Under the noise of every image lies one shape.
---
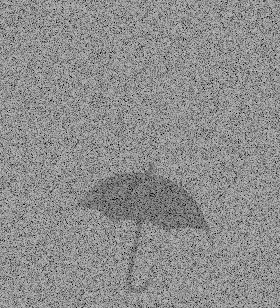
umbrella
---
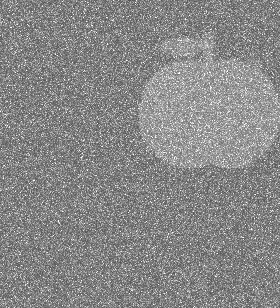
apple
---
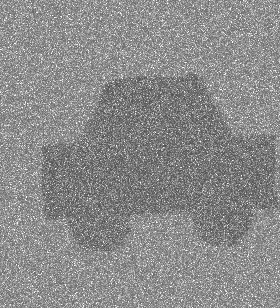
car
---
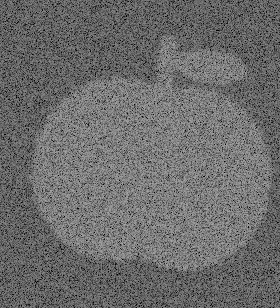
apple
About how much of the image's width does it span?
nearly all
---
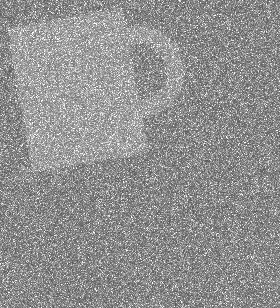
cup
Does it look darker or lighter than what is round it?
lighter
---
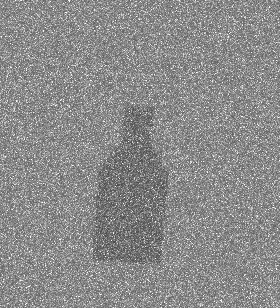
bottle
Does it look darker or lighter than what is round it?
darker
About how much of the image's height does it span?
half
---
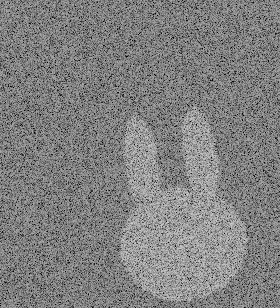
rabbit's head
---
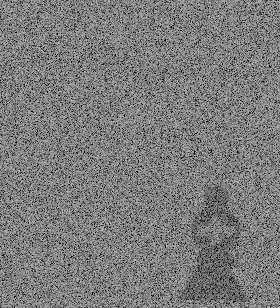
chess bishop
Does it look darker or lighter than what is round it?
darker
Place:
bottom right
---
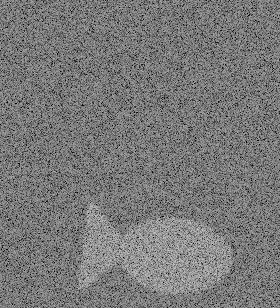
fish
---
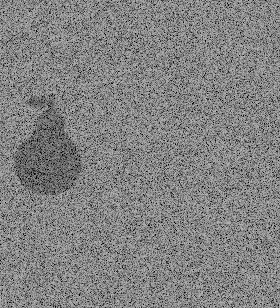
pear
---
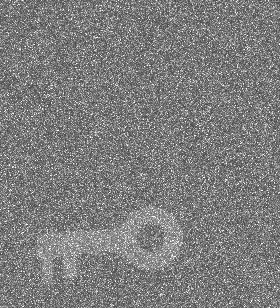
key
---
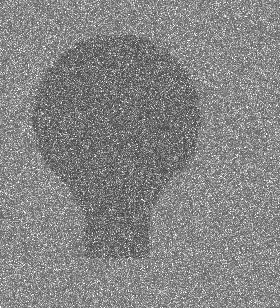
light bulb
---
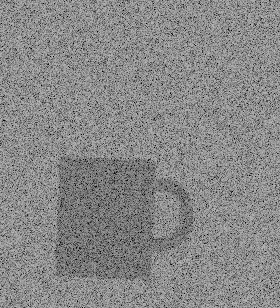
cup
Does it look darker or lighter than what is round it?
darker
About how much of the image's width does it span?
half
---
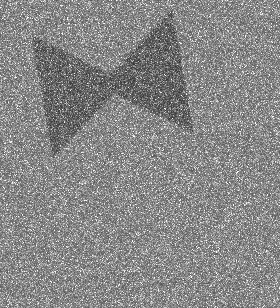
bow tie
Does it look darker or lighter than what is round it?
darker
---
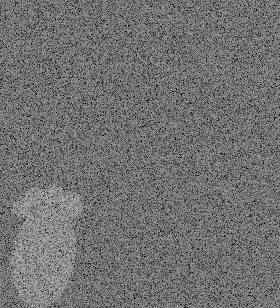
footprint
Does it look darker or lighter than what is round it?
lighter
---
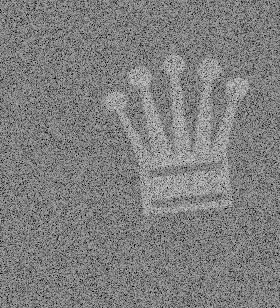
chess queen
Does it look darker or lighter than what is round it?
lighter
